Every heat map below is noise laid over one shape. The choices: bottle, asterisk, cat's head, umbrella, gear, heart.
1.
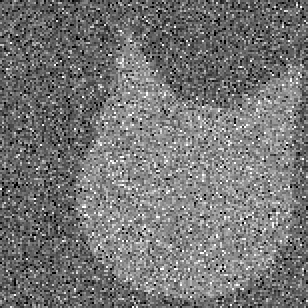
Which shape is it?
cat's head
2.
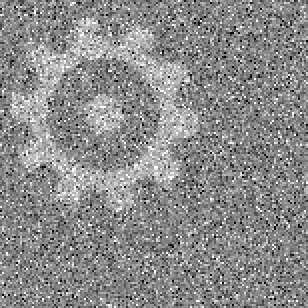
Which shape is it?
gear
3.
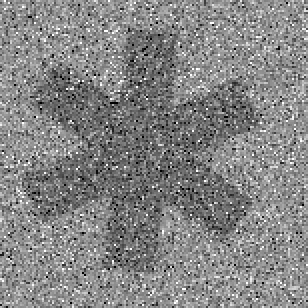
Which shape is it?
asterisk
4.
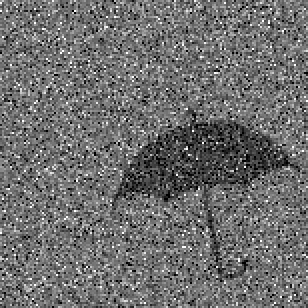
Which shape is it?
umbrella
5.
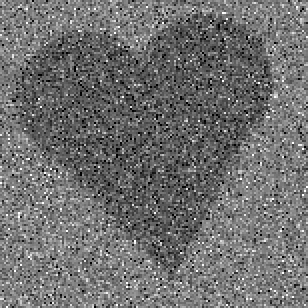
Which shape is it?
heart
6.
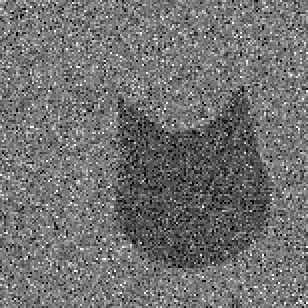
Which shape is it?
cat's head
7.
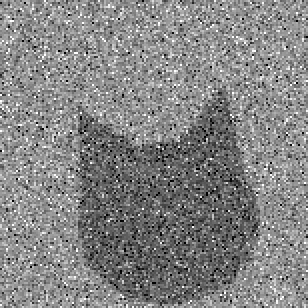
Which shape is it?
cat's head
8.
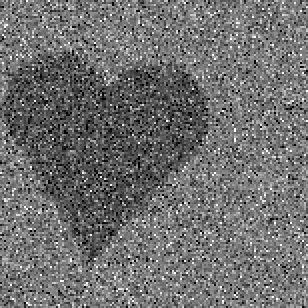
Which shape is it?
heart
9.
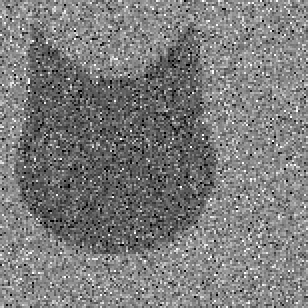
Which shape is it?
cat's head
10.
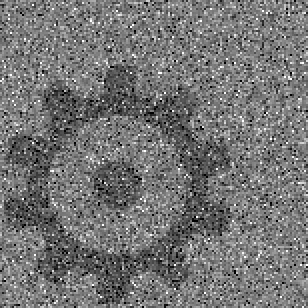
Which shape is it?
gear
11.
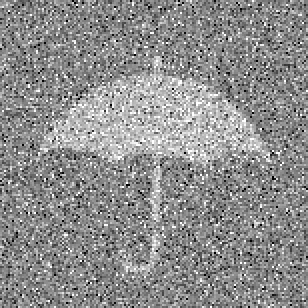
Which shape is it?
umbrella
